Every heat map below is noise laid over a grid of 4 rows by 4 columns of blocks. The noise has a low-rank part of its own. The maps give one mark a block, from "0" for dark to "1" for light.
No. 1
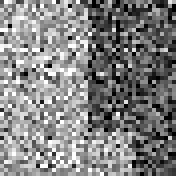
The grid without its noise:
1 1 0 0
1 1 0 0
1 1 0 0
1 1 1 0
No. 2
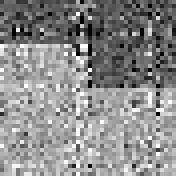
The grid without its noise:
0 0 0 0
1 1 0 0
1 1 1 1
1 1 1 1
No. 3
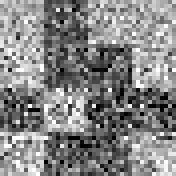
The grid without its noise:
1 0 1 1
1 0 0 1
0 1 0 0
1 0 0 1
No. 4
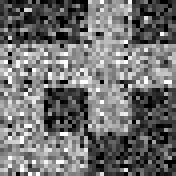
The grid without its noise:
0 0 1 0
1 1 1 1
1 0 1 0
1 1 0 0
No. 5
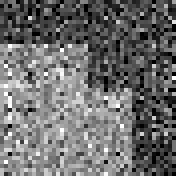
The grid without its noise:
0 0 0 0
1 1 0 0
1 1 1 0
1 1 1 0
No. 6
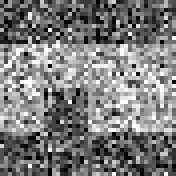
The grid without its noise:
0 0 0 0
1 1 1 1
1 0 1 1
0 0 0 0
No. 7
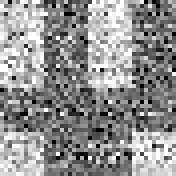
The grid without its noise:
1 0 1 0
1 0 1 0
0 0 0 0
1 0 0 1
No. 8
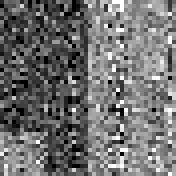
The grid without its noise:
0 0 1 1
0 0 1 1
0 0 1 1
1 0 1 1
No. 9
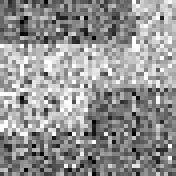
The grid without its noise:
0 0 0 1
1 1 1 1
1 1 0 0
0 0 0 0
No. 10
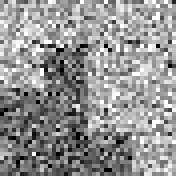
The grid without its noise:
1 1 1 1
1 0 1 1
0 0 1 1
0 0 0 1
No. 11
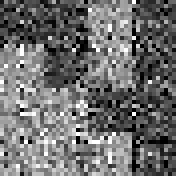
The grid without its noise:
0 0 1 0
1 0 1 0
1 1 0 0
1 1 1 0
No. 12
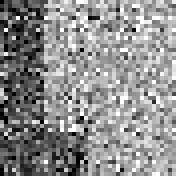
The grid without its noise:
0 1 1 1
0 1 1 1
0 1 1 1
0 0 1 1
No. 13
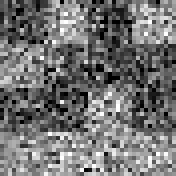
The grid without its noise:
0 1 0 1
1 0 0 0
0 0 1 0
1 1 1 1
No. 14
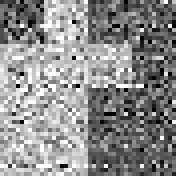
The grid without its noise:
0 1 0 0
1 1 1 0
1 1 0 0
1 1 0 0
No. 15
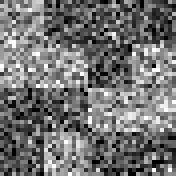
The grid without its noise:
1 0 0 0
1 1 0 1
0 0 1 1
0 1 0 0
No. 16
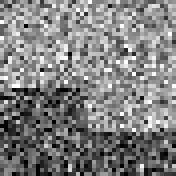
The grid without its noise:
1 1 1 1
1 1 1 1
0 0 1 1
0 0 0 0
